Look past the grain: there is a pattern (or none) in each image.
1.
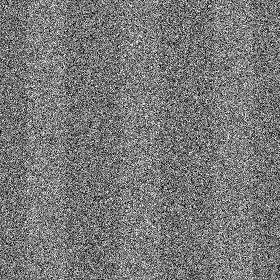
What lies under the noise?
vertical stripes
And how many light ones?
3
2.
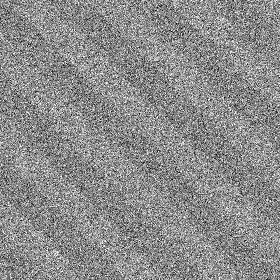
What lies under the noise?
diagonal stripes
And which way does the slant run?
top left to bottom right
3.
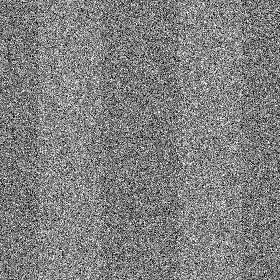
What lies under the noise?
vertical stripes
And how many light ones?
2
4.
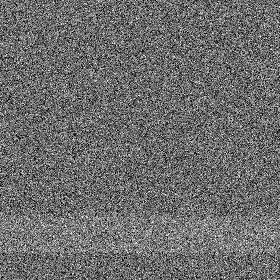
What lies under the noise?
one horizontal stripe
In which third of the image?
bottom
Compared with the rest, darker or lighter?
lighter
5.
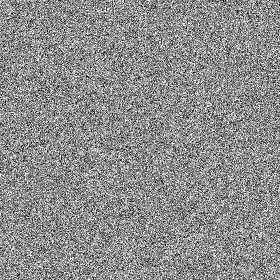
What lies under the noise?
only noise
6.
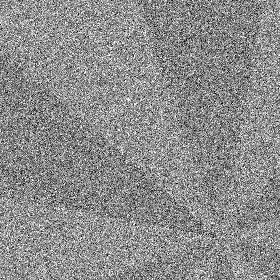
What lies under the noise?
spokes from one point
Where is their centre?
bottom right
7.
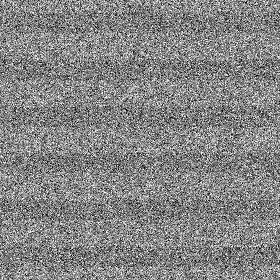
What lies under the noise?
horizontal stripes
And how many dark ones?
6
